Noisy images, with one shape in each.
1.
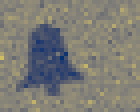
dark bell
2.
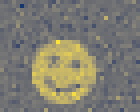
light smiling face
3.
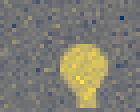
light light bulb
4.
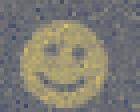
light smiling face
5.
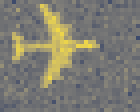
light airplane
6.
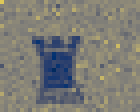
dark chess rook
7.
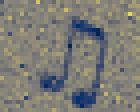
dark pair of musical notes
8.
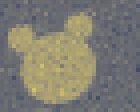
light bear's head
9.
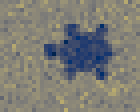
dark turtle
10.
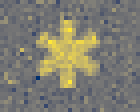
light asterisk
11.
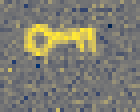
light key
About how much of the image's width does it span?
half
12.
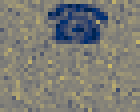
dark telephone, top middle
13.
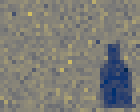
dark bottle
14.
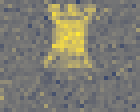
light chess rook
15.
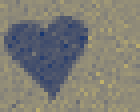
dark heart
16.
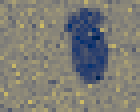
dark footprint
